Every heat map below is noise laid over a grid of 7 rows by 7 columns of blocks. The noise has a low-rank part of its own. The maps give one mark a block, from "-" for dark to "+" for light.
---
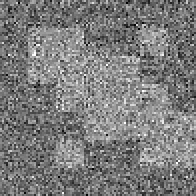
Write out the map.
- - - - - - -
- + + - - + -
- + + + + - -
- - + + + + -
- - - + + + +
- - + - - + +
- - - - - - -
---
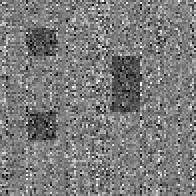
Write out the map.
+ + + + + + +
+ - + + + + +
+ + + + - + +
+ + + + - + +
+ - + + + + +
+ + + + + + +
+ + + + + + +
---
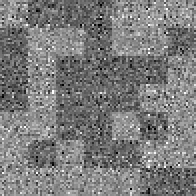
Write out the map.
+ - - - + + +
- + + - + + -
- + - - - - +
- + - - - + +
+ + - - + - +
+ - + - - + +
+ + + + + - -
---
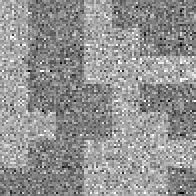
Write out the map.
+ - - + - - -
+ - - + + - -
+ - - + + + +
+ - - - + - -
+ + - - + + -
+ - - + + + +
- - - + + + -
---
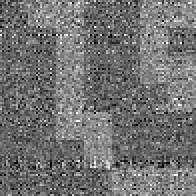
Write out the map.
- + + - - + +
- - + - - + -
- - + - - + +
- - + - - - +
- - + + - - -
- - - + - - -
- - - - + + +
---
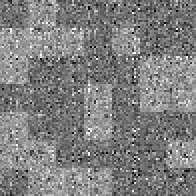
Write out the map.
- + - - - - -
+ + + - + - -
+ - - - - + +
- - - + - + +
+ - - + - - -
+ + - - - - +
- + + + - - -
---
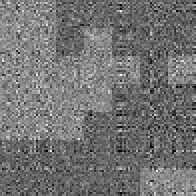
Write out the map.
+ + - - - - -
+ + - + - - -
+ + + + + - +
+ + + + - - -
+ + + - - - -
- - - - - - -
- - - - - + +
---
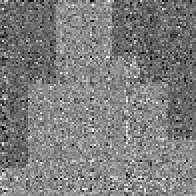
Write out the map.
- - + + - - -
- - + + - - -
- - + + + - -
- + + + + + -
- + + + + + -
- + + + + + +
+ + + + + + +
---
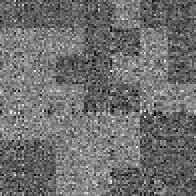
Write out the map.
- - - - + - -
+ + + - - + -
+ + - - + + -
+ + + - - + +
+ + + + + - -
- - + + + - -
- - + + - - -
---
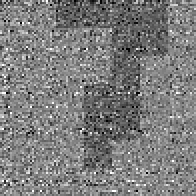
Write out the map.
+ + - - - - +
+ + + + - - +
+ + + + - + +
+ + + - - + +
+ + + - - + +
+ + + - + + +
+ + + + + + +
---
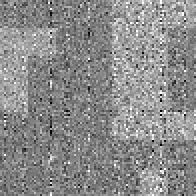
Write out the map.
- - - - + + +
+ + - - + + -
+ - - - + + -
+ - - - + + -
- - - - + + +
- - - - - - -
- - - - - + -
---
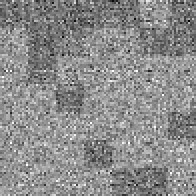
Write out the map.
- - - - - + -
+ - - + + - -
+ - + + + + +
+ + - + + + +
+ + + + + + -
+ + + - + + +
+ + + + - - +
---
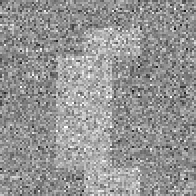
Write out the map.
- - - - - - -
- - - + + - -
- - + + - - -
- - + + - - -
- - + + - - -
- - + + - - -
- - - + + - -
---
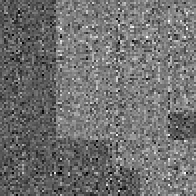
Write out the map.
- - + + + + +
- - + + + + +
- - + + + + +
- - + + + + +
- - + + + + -
- - - - + + +
- - - - - + +
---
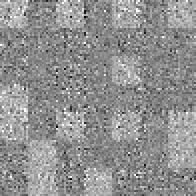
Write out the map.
+ - + - + - +
- - - - - - -
- - - - + - -
+ - - - - - -
+ - + - + - +
- + - - - - +
- + - + - - -
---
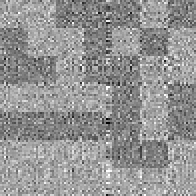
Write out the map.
+ + - - - + -
- + + - + - +
- - + - - + +
+ + + + - + -
- - - - - + -
+ + + + - - +
+ + + + + + +
